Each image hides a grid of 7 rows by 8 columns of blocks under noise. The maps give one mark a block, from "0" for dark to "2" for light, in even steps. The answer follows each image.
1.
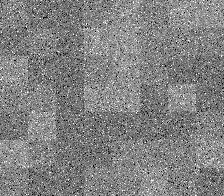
1 0 0 1 2 1 2 2
0 1 0 2 2 1 1 1
2 0 0 1 2 1 0 0
1 1 0 2 2 0 2 0
0 2 0 0 0 0 0 1
2 1 0 0 1 1 1 2
1 0 0 1 1 2 1 0
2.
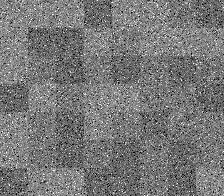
2 2 2 0 2 2 1 0
2 0 0 2 1 2 2 2
2 1 0 1 0 1 0 1
0 2 1 2 2 1 1 0
2 1 0 2 1 0 1 1
2 1 0 1 0 1 0 1
0 2 2 0 0 1 0 2
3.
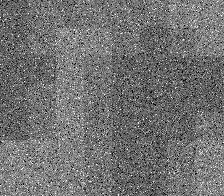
0 1 1 1 1 1 2 2
0 1 2 2 1 0 1 2
0 0 2 1 0 0 0 0
0 1 2 1 0 0 0 0
0 1 2 1 0 0 0 1
2 2 2 1 0 0 1 2
2 2 2 1 0 0 1 2
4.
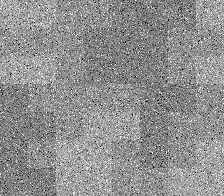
2 2 1 1 0 0 0 2
1 1 1 0 0 0 1 1
2 2 1 0 0 0 1 2
0 1 1 1 1 0 0 1
0 0 1 2 2 0 1 1
0 1 2 2 1 0 1 2
0 0 2 2 1 1 2 2
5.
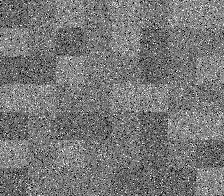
0 1 2 1 2 1 2 2
2 1 0 1 2 0 1 1
0 0 2 1 1 0 1 2
2 2 1 1 2 2 1 1
0 1 0 0 1 0 2 2
2 1 2 1 1 0 1 0
0 1 1 1 0 0 0 2
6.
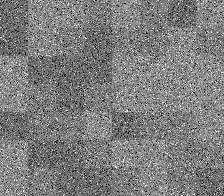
0 2 2 1 2 1 0 2
0 2 1 0 1 1 2 1
2 0 0 0 2 2 2 2
2 1 0 1 2 2 2 2
0 1 1 2 0 1 1 2
2 0 0 1 2 2 1 1
2 1 0 0 1 2 1 0
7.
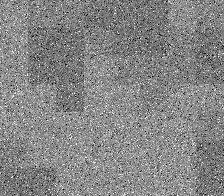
2 1 1 0 0 0 2 1
2 0 0 1 0 0 1 0
2 0 0 2 1 1 1 0
2 2 0 2 2 1 2 2
2 2 2 2 2 2 2 1
1 2 2 2 2 2 2 0
0 0 2 2 2 2 2 0
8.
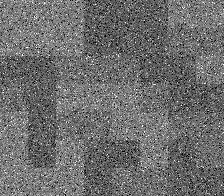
2 2 2 0 0 0 2 2
2 2 2 0 0 0 1 1
0 0 1 1 1 0 0 2
1 0 2 2 2 1 0 0
2 0 1 1 2 2 1 1
2 0 2 0 0 2 0 1
2 2 2 0 1 1 0 0
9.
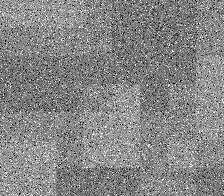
2 2 2 1 0 0 0 1
1 1 1 1 0 0 0 1
0 0 0 0 0 0 0 2
0 0 0 1 2 0 1 2
1 1 1 2 2 1 1 2
2 2 1 2 2 1 2 1
2 2 0 0 0 1 1 0
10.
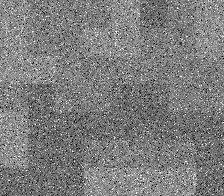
2 1 1 1 2 0 1 2
2 1 1 2 2 1 1 2
2 2 1 1 1 1 1 1
1 0 1 1 0 0 1 1
2 0 0 0 0 0 0 0
2 0 0 1 1 1 1 0
0 0 0 2 2 2 2 0
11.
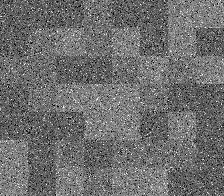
0 0 0 1 0 0 2 2
0 1 2 1 2 0 2 0
1 1 0 0 1 2 1 2
0 1 2 2 2 1 0 0
0 0 0 2 2 0 2 0
2 0 1 0 1 1 1 0
2 0 2 1 2 2 0 0
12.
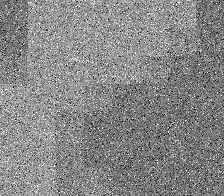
0 2 2 2 2 2 2 0
0 2 2 2 2 2 1 0
1 2 2 2 2 1 0 0
2 2 2 1 0 0 0 0
2 2 1 0 0 0 0 0
2 2 1 0 0 0 0 0
2 2 1 1 0 0 0 0
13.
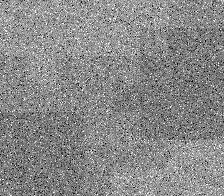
2 2 2 2 2 2 1 1
2 2 2 2 2 1 0 0
1 2 1 1 1 0 0 0
1 1 1 1 0 0 0 0
0 0 0 1 1 0 0 0
0 0 0 1 1 1 2 2
0 0 0 1 2 2 2 2
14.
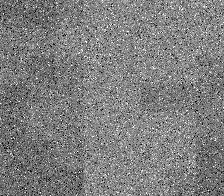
0 0 1 2 2 2 2 2
1 1 2 2 2 2 2 2
1 0 1 2 2 2 2 1
0 1 1 2 2 1 1 1
0 1 1 2 2 2 2 1
0 0 1 2 2 2 2 0
0 0 0 2 2 2 1 0
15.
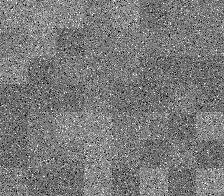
2 2 2 1 2 0 1 1
1 2 0 1 1 1 1 1
2 0 1 1 1 0 0 0
0 0 0 1 0 0 1 0
0 1 2 2 1 1 0 2
0 1 1 2 1 0 1 0
1 0 0 2 0 2 0 2
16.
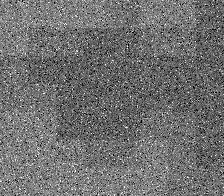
2 2 2 2 1 2 2 0
2 1 1 0 0 1 1 0
1 0 0 0 0 0 0 0
1 1 0 0 0 0 0 0
2 2 0 0 0 1 1 0
2 2 2 1 1 2 1 0
2 2 2 2 2 2 1 1
